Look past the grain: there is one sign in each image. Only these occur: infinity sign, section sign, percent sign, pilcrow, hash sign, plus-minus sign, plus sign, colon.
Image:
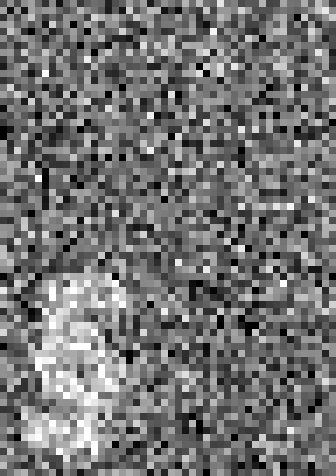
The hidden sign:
section sign
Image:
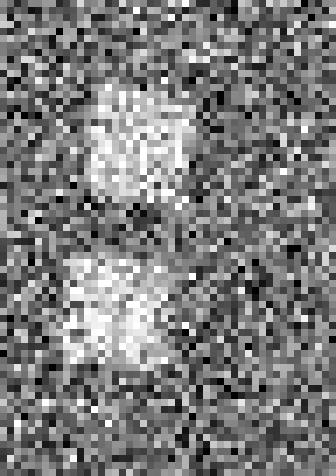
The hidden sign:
colon
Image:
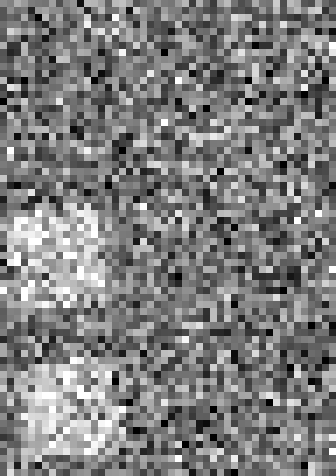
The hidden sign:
colon
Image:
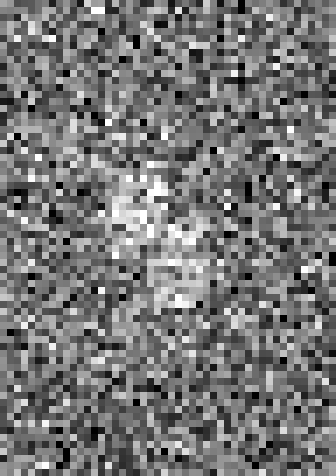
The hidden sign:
percent sign
